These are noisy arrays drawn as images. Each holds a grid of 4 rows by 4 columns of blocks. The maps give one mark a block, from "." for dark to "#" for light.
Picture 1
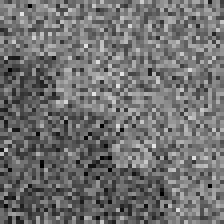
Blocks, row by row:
# # # #
. # # #
. . # #
. . . #
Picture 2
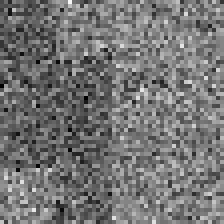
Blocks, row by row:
. # # #
. . # #
. . # #
# . # #
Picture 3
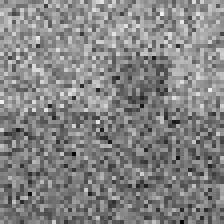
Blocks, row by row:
# # # #
# # . #
. . . .
. . . .
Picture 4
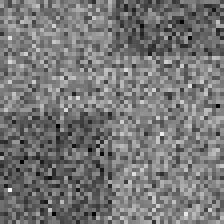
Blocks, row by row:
# # . .
# # # #
. . # #
. . # #
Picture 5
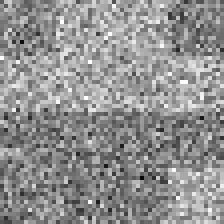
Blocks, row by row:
. # # .
# # # #
. . . .
. . . #
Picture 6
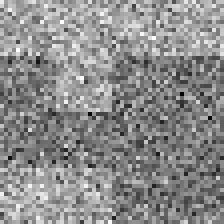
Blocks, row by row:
# # # #
. # . .
. . . .
# # . .
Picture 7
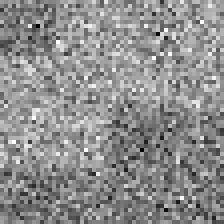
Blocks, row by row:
. # # #
# # # #
# # . .
. . . .
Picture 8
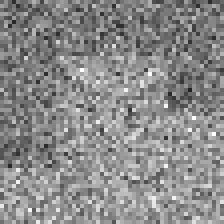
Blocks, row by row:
. . . .
. # # .
. # # #
# # # #
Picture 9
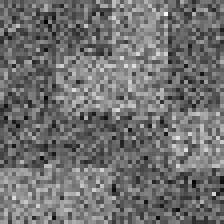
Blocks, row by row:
. . # .
. # # .
. . . #
# # . .
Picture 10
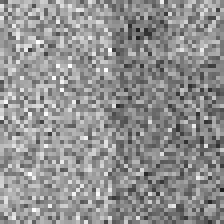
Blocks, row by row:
# # . #
# # . .
# # . .
# # . .
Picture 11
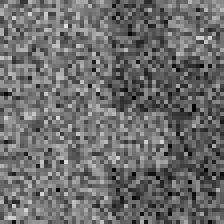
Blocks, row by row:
# # . #
# # . .
# # # .
# # . .
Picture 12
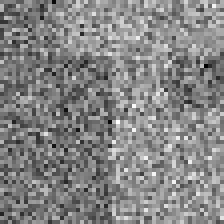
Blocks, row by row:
. # # #
. . # .
. . # #
. . # #
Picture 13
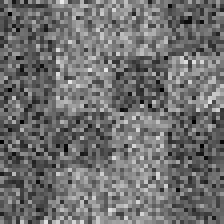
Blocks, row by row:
. # # .
. # . #
. . # .
. # # .
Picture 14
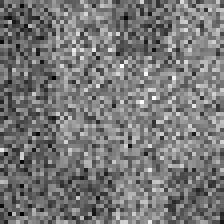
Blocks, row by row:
. # . #
. # # #
. # # #
. . # .
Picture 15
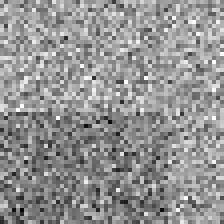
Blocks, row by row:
# # # #
# # # #
. . . #
. . . #
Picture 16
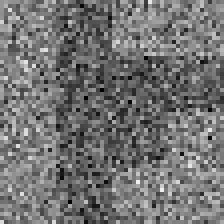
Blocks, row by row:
# . # #
# . . .
# . . #
# . # #
